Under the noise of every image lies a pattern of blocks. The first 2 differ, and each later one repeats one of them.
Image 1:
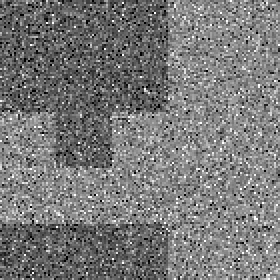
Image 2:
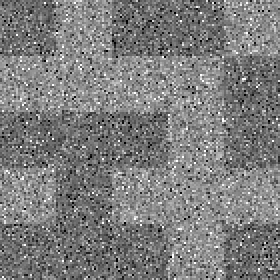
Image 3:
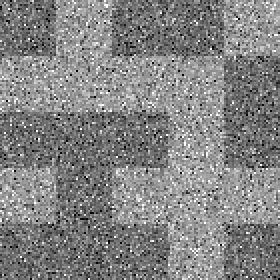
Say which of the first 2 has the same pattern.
2
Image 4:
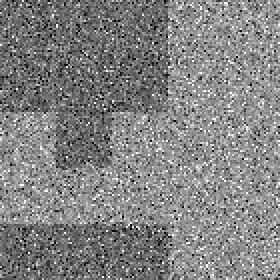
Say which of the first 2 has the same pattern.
1
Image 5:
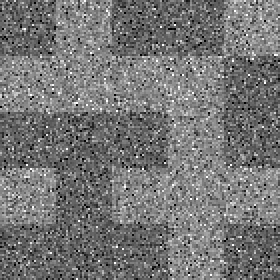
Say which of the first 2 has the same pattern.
2
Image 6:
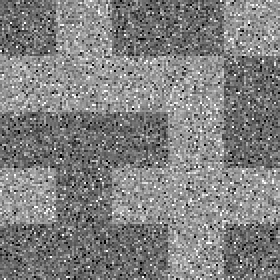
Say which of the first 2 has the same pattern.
2
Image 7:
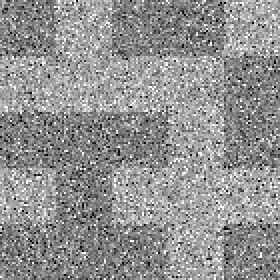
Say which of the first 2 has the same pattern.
2
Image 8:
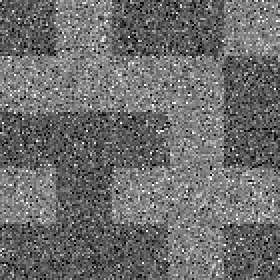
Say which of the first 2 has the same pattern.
2
